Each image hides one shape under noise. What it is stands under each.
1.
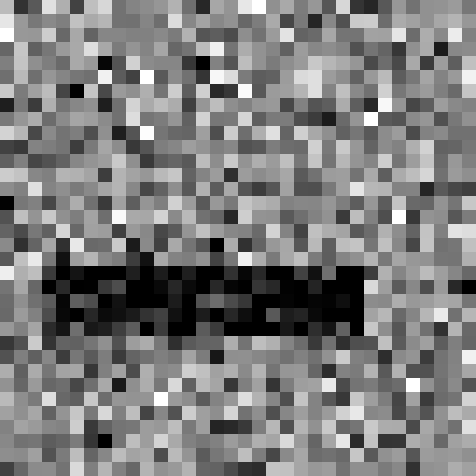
bar
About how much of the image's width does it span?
two thirds
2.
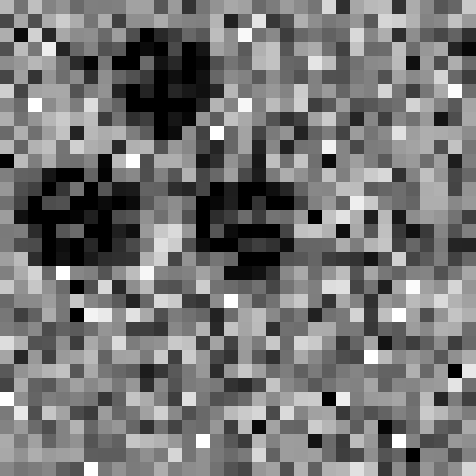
three dots
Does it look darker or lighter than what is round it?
darker
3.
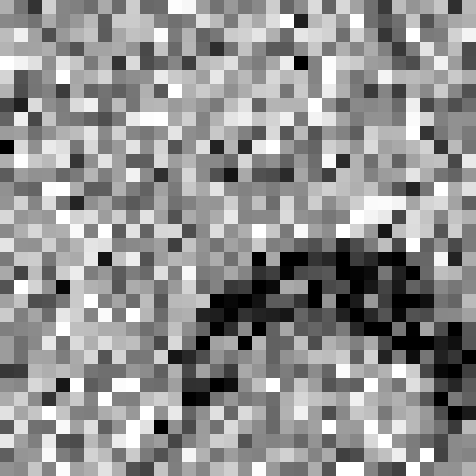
crescent
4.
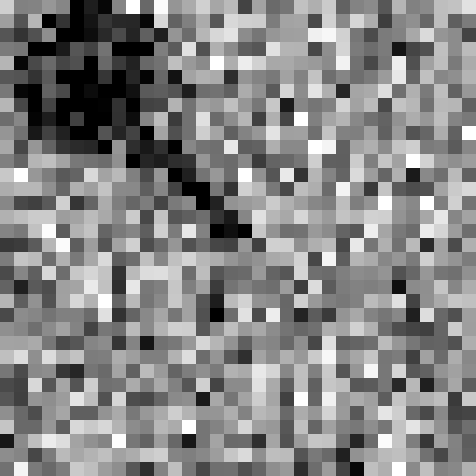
lollipop
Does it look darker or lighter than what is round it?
darker
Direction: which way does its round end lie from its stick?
up and left
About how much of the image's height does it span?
half
